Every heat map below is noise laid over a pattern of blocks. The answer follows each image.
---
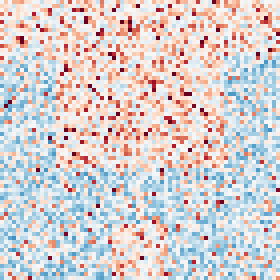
left and right mirror each other
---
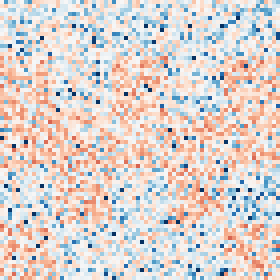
left and right mirror each other
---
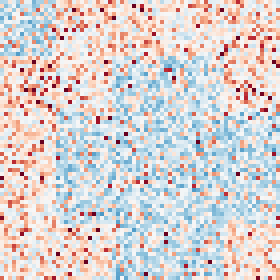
mirrored about the diagonal from the top left
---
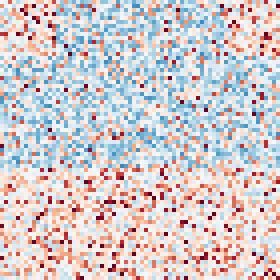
left and right mirror each other
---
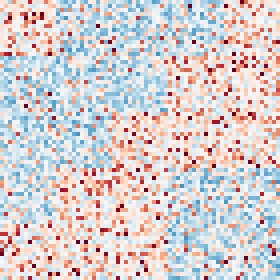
mirrored about the diagonal from the top left
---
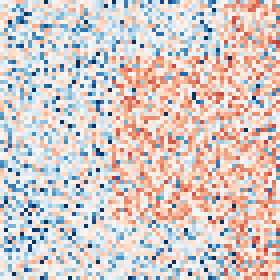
top and bottom mirror each other
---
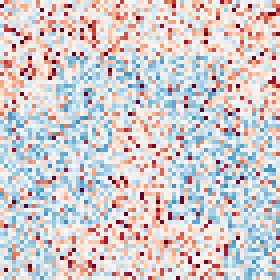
left and right mirror each other
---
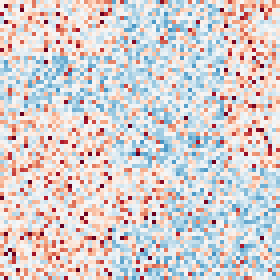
no symmetry
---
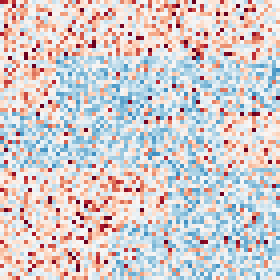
no symmetry
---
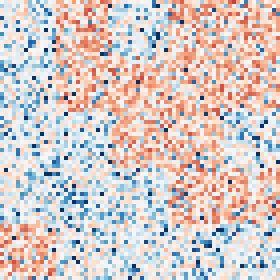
mirrored about the diagonal from the bottom left
